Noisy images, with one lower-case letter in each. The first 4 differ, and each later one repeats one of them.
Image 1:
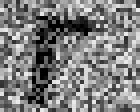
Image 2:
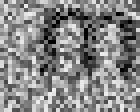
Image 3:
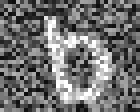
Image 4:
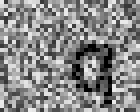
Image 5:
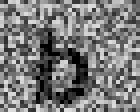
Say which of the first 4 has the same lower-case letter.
3
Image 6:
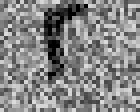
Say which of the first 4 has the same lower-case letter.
1
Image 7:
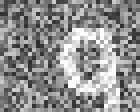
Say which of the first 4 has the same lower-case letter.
4
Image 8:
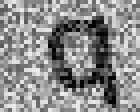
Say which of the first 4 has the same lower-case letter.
4
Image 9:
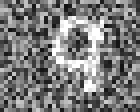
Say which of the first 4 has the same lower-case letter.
4
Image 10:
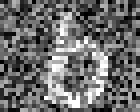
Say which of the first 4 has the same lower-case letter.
3
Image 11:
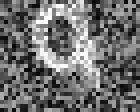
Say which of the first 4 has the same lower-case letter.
4
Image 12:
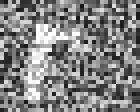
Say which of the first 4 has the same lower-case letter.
1
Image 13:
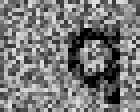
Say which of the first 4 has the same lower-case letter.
4
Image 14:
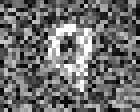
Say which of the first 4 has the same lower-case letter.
4
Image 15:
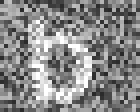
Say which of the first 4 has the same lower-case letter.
3
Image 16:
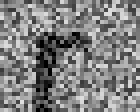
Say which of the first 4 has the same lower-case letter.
1
